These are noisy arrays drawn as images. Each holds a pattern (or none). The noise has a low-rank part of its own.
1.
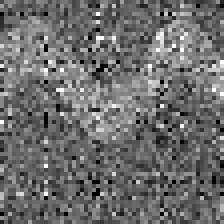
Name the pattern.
a wavy band
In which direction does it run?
left to right
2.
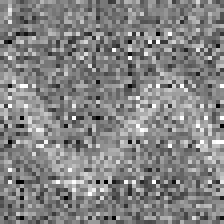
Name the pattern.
a wavy band
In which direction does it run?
left to right
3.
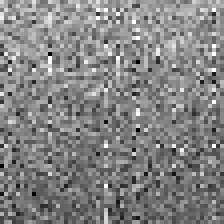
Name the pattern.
a smooth slope
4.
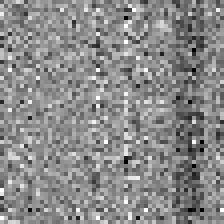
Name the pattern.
one vertical stripe
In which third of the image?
right
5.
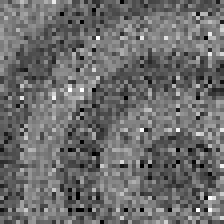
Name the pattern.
rings round one point
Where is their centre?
bottom right
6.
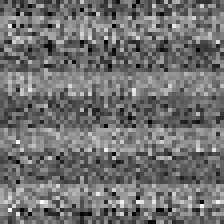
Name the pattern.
horizontal stripes
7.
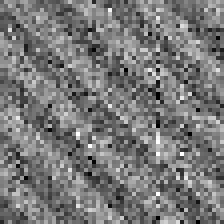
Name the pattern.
diagonal stripes
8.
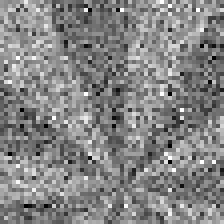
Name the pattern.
spokes from one point
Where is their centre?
bottom middle
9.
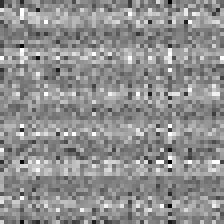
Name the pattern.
horizontal stripes
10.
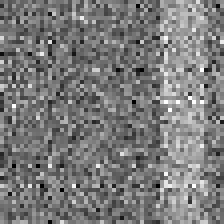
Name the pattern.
one vertical stripe
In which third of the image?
right
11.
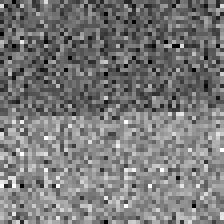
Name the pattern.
a sharp edge
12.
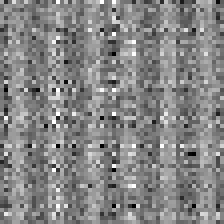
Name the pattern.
vertical stripes
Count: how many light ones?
6
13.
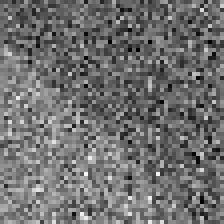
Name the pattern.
a sharp edge
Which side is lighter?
bottom left
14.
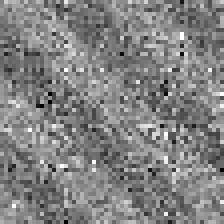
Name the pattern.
diagonal stripes
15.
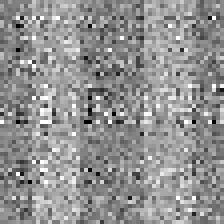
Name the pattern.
vertical stripes
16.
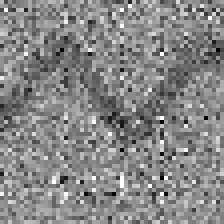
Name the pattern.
a wavy band
